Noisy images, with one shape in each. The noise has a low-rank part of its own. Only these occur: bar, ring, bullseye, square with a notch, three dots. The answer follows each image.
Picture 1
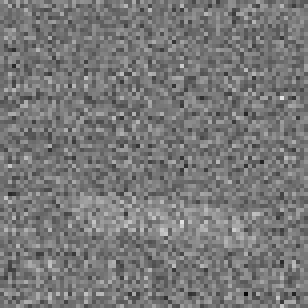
bar
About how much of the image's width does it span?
two thirds
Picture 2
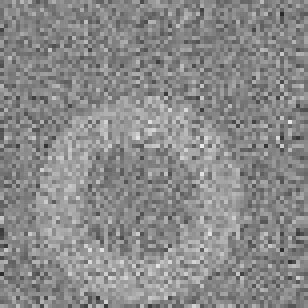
ring
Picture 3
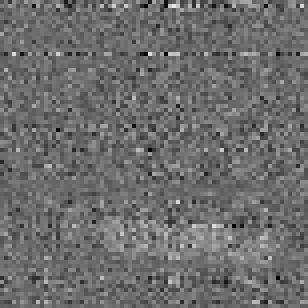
bar
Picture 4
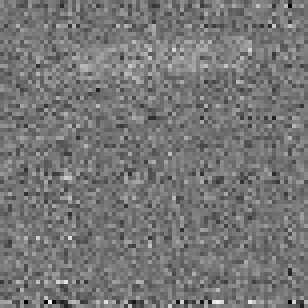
bar
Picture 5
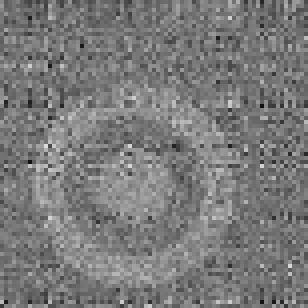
bullseye
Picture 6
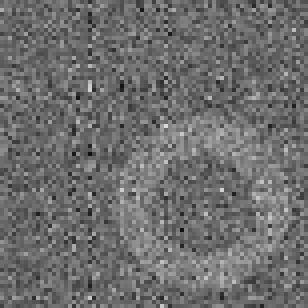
ring
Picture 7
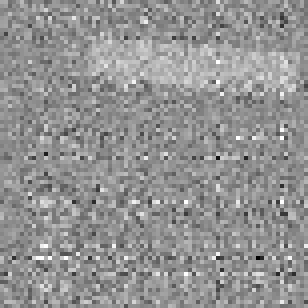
bar
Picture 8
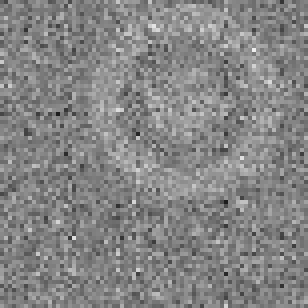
bullseye
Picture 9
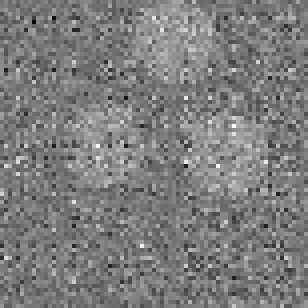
three dots
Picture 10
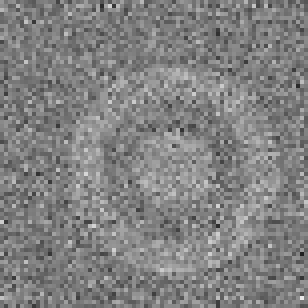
bullseye
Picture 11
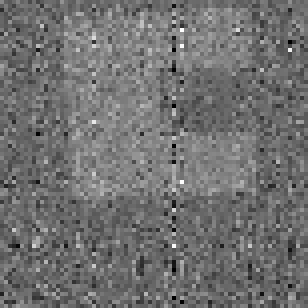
square with a notch
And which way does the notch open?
right
